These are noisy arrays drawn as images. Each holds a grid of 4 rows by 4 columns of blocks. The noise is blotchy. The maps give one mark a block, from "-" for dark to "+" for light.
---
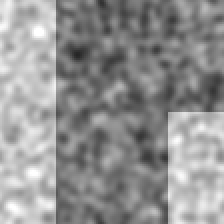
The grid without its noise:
+ - - -
+ - - -
+ - - +
+ - - +
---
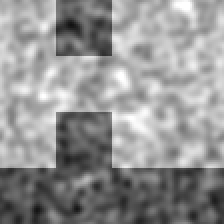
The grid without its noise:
+ - + +
+ + + +
+ - + +
- - - -
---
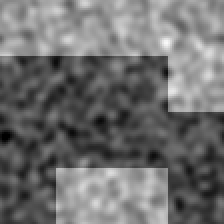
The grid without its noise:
+ + + +
- - - +
- - - -
- + + -
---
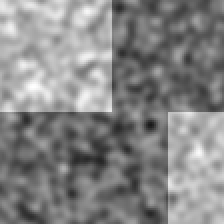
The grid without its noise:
+ + - -
+ + - -
- - - +
- - - +
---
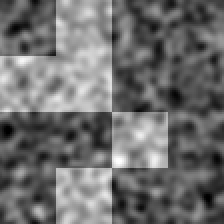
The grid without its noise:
- + - -
+ + - -
- - + -
- + - -
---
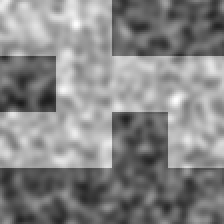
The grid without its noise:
+ + - -
- + + +
+ + - +
- - - -
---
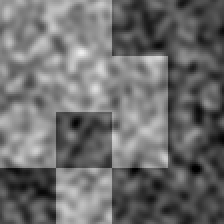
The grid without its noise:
+ + - -
+ + + -
+ - + -
- + - -
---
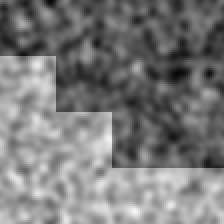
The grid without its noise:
- - - -
+ - - -
+ + - -
+ + + +
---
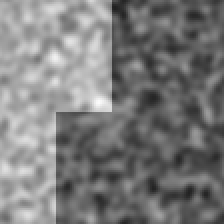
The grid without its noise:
+ + - -
+ + - -
+ - - -
+ - - -
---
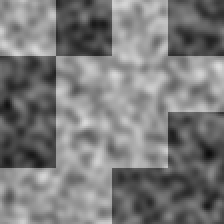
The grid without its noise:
+ - + -
- + + +
- + + -
+ + - -
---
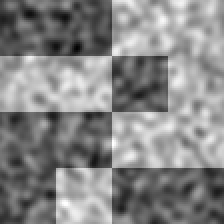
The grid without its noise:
- - + +
+ + - +
- - + +
- + - -
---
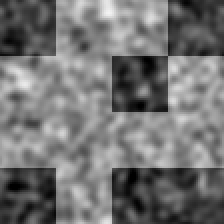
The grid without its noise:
- + + -
+ + - +
+ + + +
- + - -
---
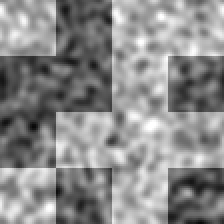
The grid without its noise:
+ - + +
- - + -
- + + +
+ - + -
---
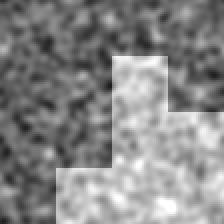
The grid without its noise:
- - - -
- - + -
- - + +
- + + +
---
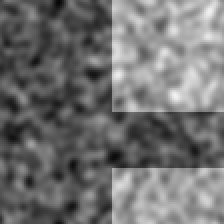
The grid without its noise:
- - + +
- - + +
- - - -
- - + +
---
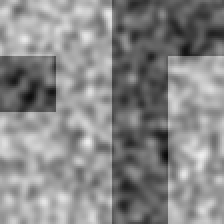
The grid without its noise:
+ + - -
- + - +
+ + - +
+ + - +
